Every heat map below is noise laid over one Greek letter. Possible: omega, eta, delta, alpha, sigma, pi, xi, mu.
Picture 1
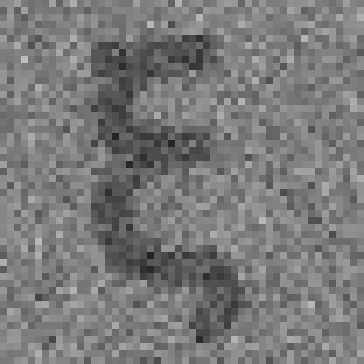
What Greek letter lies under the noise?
xi
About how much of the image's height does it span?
nearly all
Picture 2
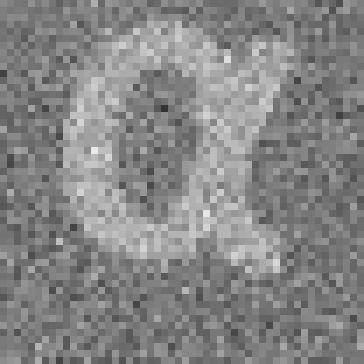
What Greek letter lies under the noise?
alpha
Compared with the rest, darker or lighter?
lighter
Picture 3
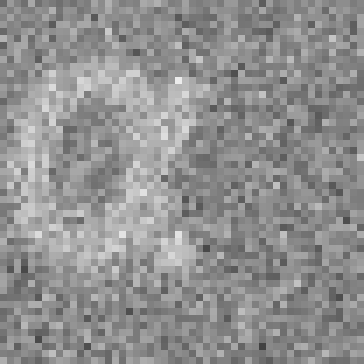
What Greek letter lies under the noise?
alpha
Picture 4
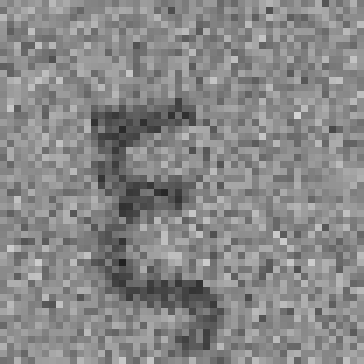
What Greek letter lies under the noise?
xi
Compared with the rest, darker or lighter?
darker
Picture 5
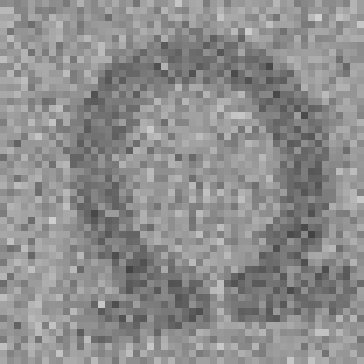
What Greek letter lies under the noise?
omega
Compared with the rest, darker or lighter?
darker
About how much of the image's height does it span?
nearly all
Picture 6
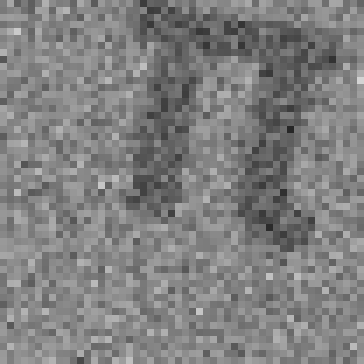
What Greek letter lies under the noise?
pi
